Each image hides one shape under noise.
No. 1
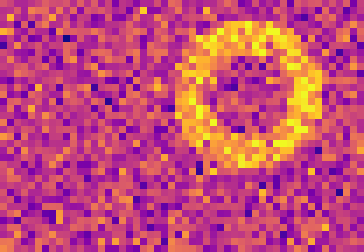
ring
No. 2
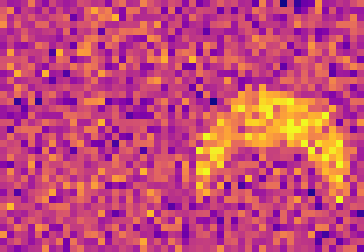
crescent
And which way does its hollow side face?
down
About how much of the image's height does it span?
half
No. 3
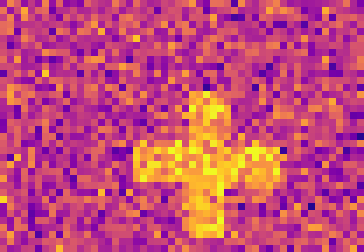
cross
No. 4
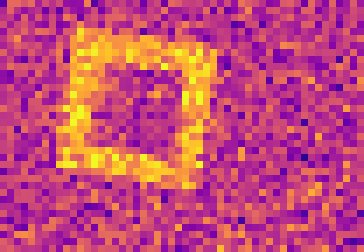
square frame
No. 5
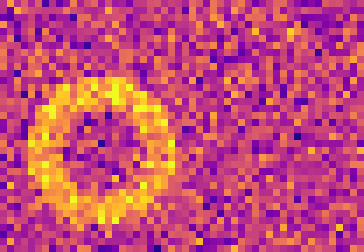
ring
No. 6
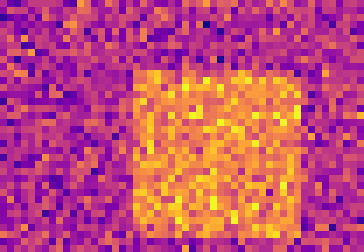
square
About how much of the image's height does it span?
two thirds
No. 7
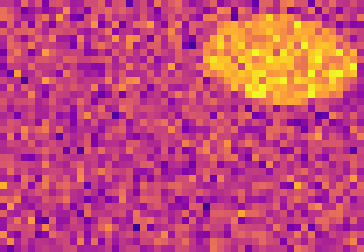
ellipse
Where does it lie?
top right
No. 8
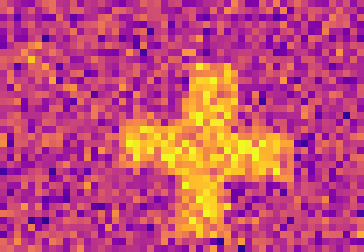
cross
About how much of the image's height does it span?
two thirds
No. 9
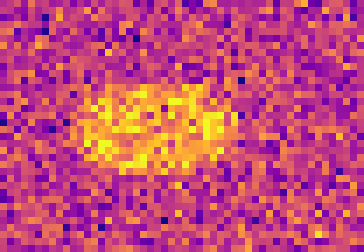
ellipse
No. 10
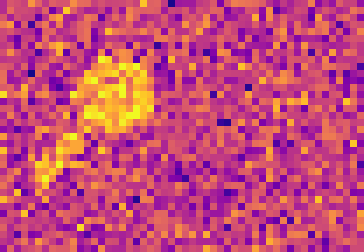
lollipop
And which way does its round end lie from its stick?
up and right
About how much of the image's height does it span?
half
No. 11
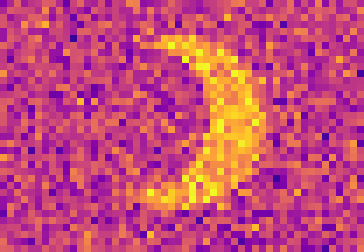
crescent
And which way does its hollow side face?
left
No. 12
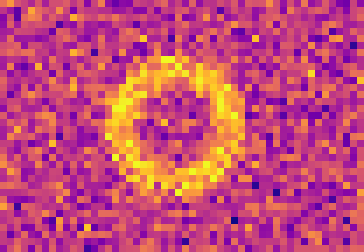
ring
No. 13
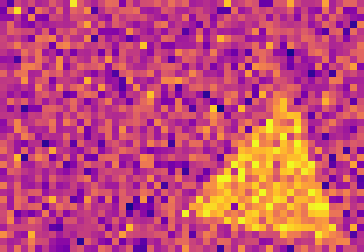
triangle
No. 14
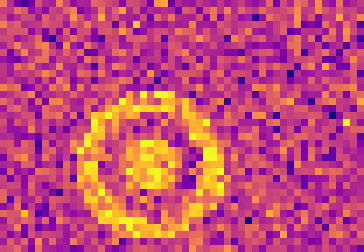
bullseye
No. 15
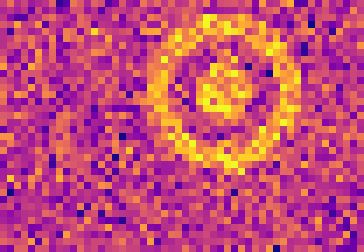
bullseye
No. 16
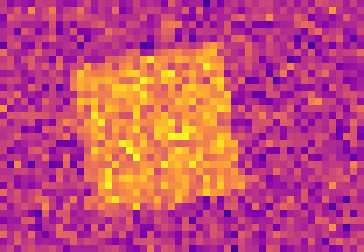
square
